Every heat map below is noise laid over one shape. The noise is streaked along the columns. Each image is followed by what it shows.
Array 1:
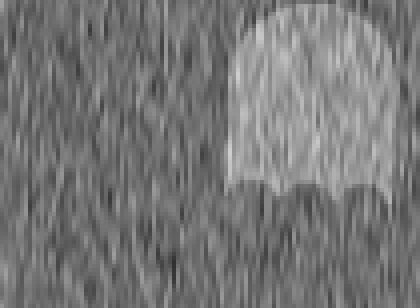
ghost
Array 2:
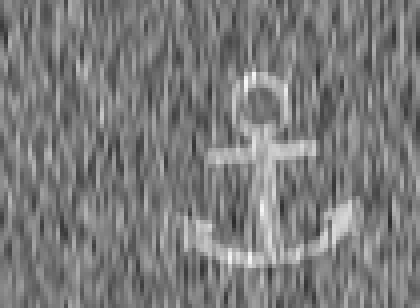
anchor
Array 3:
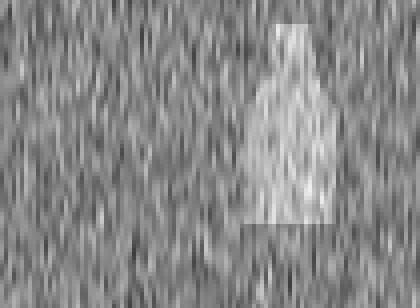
bottle
